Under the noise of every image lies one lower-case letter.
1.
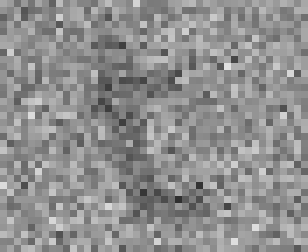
dark t
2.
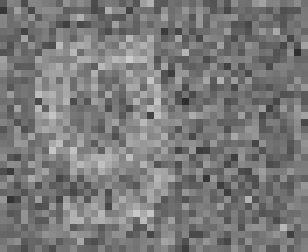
light g
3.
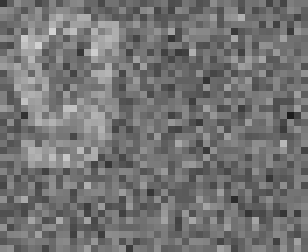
light g
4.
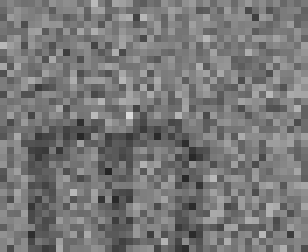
dark m
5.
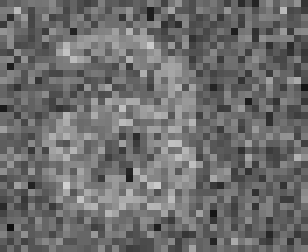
light a
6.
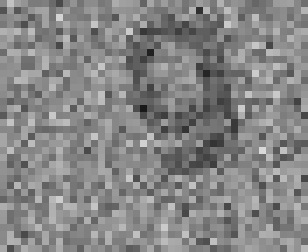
dark g
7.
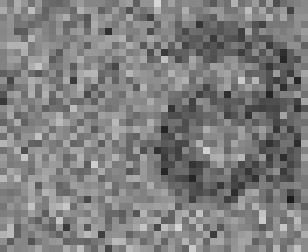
dark a
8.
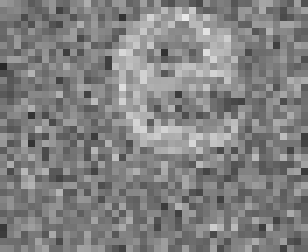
light e
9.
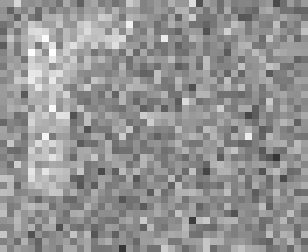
light r
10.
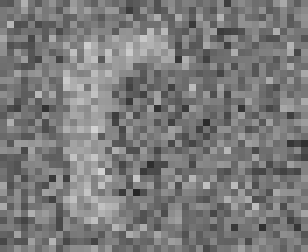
light r
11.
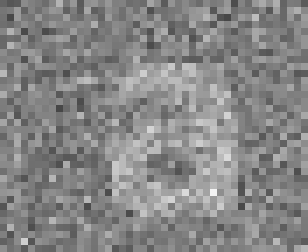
light a
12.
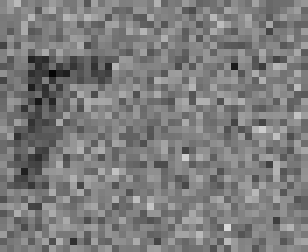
dark r
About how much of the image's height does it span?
half
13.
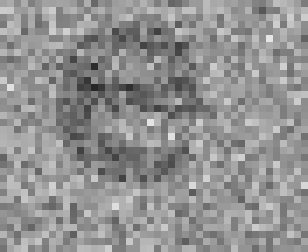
dark e
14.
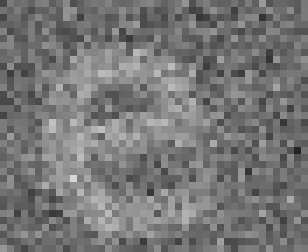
light e
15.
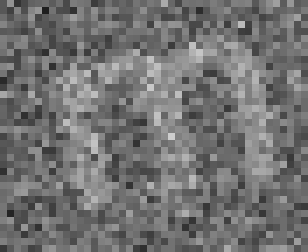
light m
